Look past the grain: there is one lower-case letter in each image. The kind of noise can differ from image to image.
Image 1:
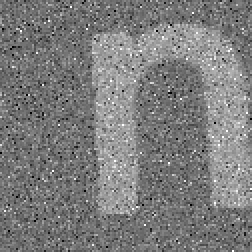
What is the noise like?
heavy tails
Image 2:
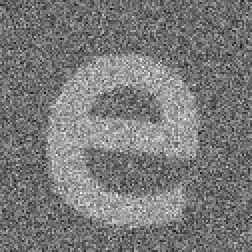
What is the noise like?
independent entries
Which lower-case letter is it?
e
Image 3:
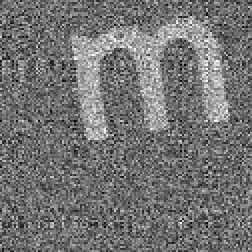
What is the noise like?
low rank plus noise
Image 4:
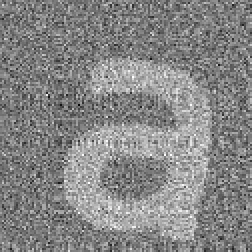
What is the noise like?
low rank plus noise
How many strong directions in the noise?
two
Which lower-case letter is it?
a
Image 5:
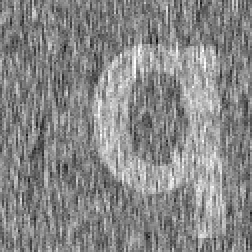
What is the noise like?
streaked along the columns
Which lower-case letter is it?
q
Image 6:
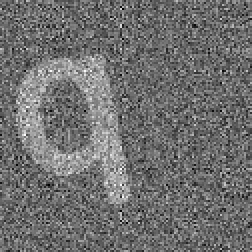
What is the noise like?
low rank plus noise
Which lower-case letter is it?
q
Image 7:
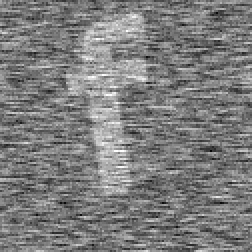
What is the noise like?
streaked along the rows
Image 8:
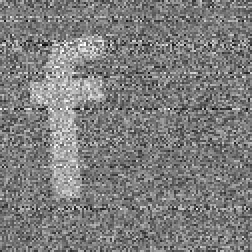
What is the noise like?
rows of uneven size
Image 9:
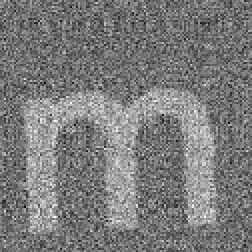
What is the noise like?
low rank plus noise
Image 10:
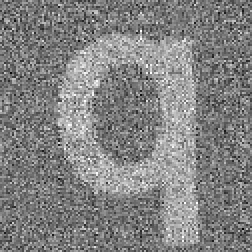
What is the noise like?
low rank plus noise
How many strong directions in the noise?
five to eight
